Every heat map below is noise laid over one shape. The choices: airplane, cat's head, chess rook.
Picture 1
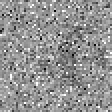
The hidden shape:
airplane
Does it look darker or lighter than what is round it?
darker
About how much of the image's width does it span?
two thirds
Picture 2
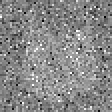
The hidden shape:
cat's head
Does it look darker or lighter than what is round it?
lighter
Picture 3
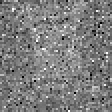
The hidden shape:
chess rook
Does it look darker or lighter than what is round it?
lighter
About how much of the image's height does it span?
nearly all
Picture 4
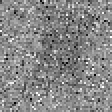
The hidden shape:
chess rook
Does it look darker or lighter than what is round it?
darker
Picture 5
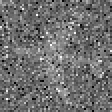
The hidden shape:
airplane
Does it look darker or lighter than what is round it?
lighter
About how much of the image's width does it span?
nearly all
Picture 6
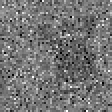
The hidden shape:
chess rook
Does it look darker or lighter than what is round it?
darker
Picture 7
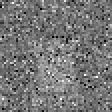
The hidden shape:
chess rook
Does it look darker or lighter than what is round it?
lighter
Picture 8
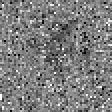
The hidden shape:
airplane
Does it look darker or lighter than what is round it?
darker
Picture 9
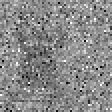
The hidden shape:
chess rook
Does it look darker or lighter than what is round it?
darker
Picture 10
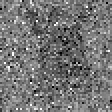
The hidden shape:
chess rook
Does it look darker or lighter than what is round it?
darker
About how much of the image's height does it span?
nearly all
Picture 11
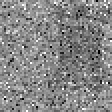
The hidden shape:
chess rook
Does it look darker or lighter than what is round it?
darker
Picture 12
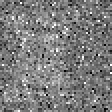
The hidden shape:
chess rook
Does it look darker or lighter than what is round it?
lighter
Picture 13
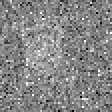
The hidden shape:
chess rook
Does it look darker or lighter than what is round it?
lighter
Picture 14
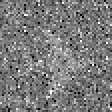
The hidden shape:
airplane
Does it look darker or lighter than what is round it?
lighter
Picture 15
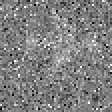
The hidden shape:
airplane
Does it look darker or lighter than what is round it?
lighter
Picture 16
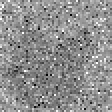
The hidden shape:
cat's head
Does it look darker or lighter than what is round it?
darker
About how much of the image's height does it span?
nearly all
